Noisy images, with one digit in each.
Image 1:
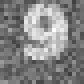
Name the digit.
9
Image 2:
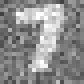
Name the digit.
7
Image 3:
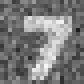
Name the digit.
7
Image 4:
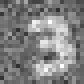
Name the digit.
3
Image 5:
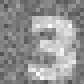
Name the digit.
3
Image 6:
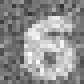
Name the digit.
6
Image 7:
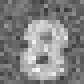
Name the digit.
8
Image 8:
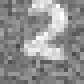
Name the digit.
2
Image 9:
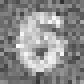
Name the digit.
6
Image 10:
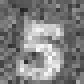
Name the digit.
5
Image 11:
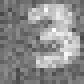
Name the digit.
3
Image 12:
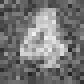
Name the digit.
4
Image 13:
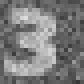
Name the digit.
3
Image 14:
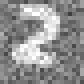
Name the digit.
2
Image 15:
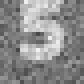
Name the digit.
5
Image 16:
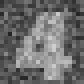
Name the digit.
4
